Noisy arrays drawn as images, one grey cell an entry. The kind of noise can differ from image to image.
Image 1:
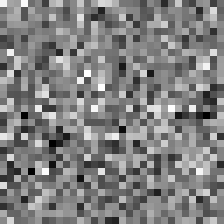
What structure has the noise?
low rank plus noise
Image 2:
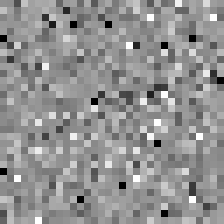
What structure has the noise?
heavy tails
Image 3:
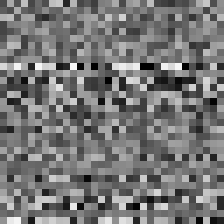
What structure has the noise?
rows of uneven size
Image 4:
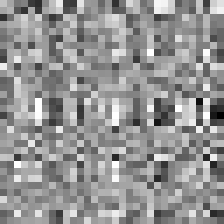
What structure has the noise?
low rank plus noise
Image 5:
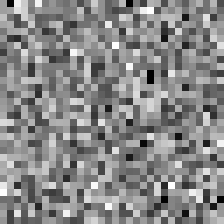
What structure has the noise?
independent entries
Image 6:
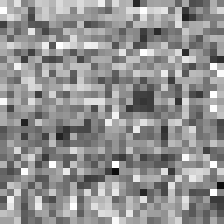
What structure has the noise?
low rank plus noise
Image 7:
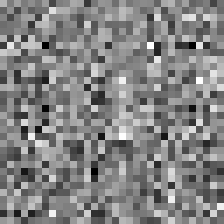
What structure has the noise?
low rank plus noise
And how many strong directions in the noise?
three or four
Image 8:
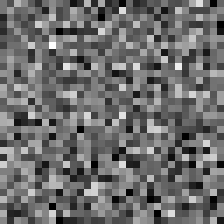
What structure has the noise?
independent entries
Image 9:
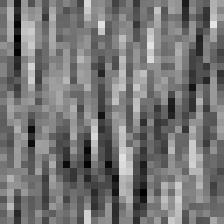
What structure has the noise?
streaked along the columns
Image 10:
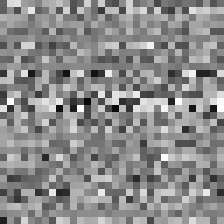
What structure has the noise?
rows of uneven size
